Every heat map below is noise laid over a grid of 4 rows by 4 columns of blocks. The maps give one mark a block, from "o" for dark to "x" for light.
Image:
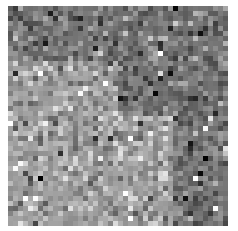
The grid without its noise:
o o o o
x x o o
x x x o
x x x o
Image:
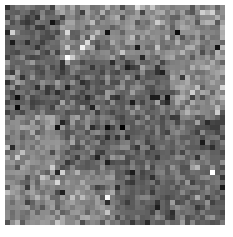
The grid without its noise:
o x x x
o o o x
x o o o
x x o o
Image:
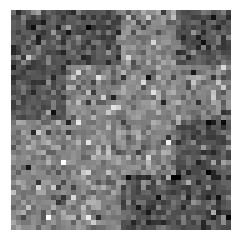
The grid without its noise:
o o x o
o x x x
x x x o
x x o o
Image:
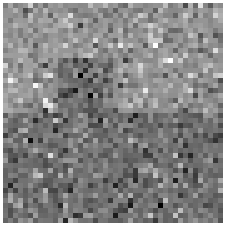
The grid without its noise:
x x x x
x o x x
o o o o
o o o o
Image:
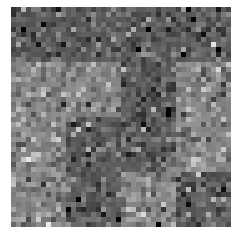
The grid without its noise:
o o o o
x x o x
x o o x
x o x o
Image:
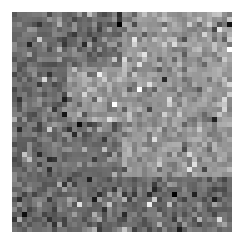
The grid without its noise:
o o x x
o x x x
o o x x
o o o o
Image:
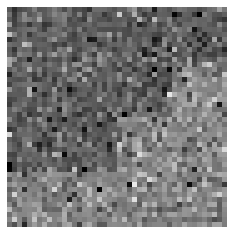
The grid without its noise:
o o o o
o o o x
o o x x
x x x x
